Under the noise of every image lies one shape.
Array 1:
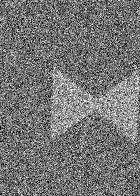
light bow tie
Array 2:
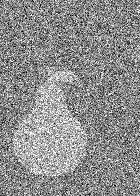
light pear
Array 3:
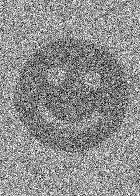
dark smiling face
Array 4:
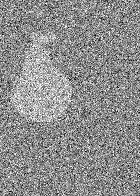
light pear
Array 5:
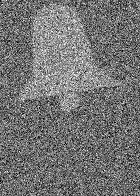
light bell
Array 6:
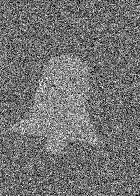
light bell
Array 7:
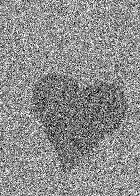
dark heart
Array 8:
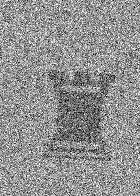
dark chess rook
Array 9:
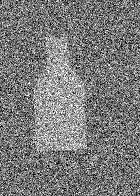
light bottle
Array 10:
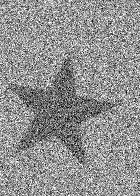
dark star
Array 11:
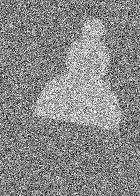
light chess pawn
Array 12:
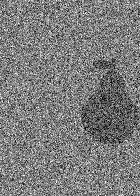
dark pear, middle right
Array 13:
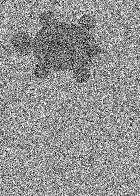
dark turtle
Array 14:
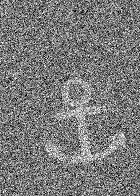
light anchor
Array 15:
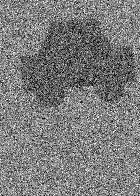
dark car
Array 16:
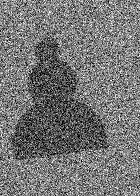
dark chess pawn
